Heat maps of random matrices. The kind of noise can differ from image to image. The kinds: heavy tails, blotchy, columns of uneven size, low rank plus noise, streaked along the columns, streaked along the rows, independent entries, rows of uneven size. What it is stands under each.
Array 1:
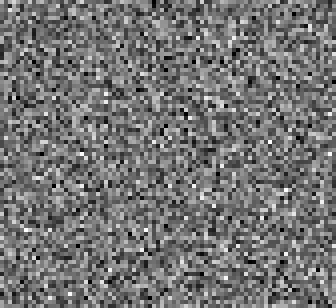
independent entries
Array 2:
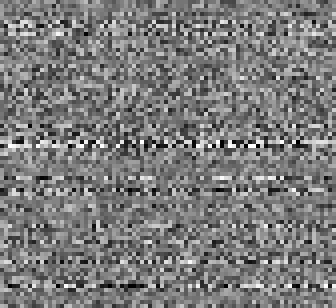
rows of uneven size
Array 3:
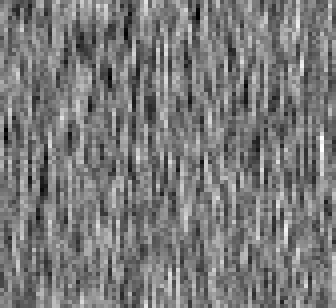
streaked along the columns
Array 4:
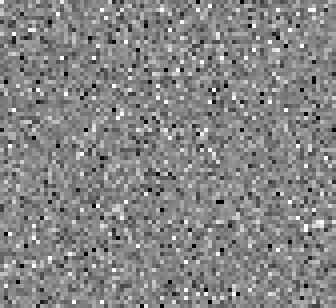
heavy tails
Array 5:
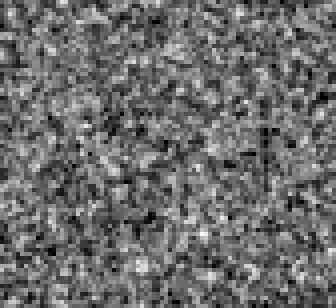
blotchy
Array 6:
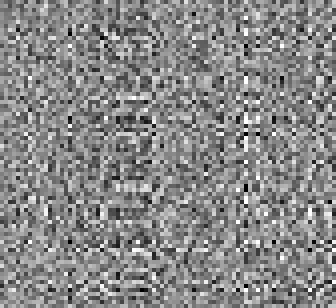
low rank plus noise
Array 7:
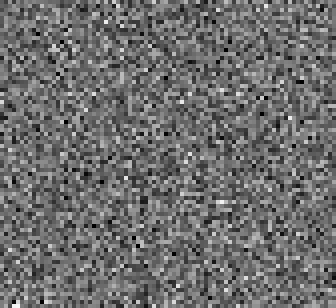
independent entries
